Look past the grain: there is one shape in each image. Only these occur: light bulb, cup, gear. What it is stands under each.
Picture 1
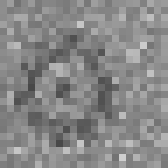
gear
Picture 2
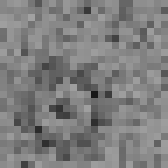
gear
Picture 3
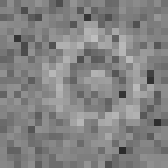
gear
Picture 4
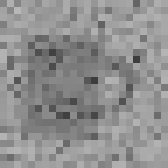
cup
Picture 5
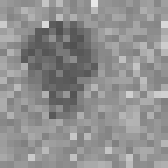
light bulb
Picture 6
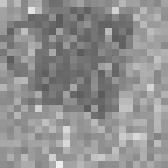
cup
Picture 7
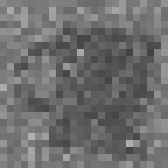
cup
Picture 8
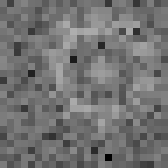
gear
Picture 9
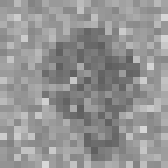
light bulb
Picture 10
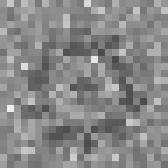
gear
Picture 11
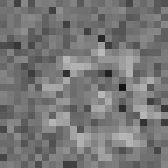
gear
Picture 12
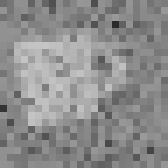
cup
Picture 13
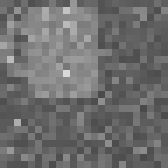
cup
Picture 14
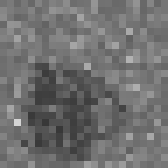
cup
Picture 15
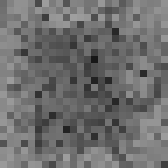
cup
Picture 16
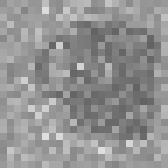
cup
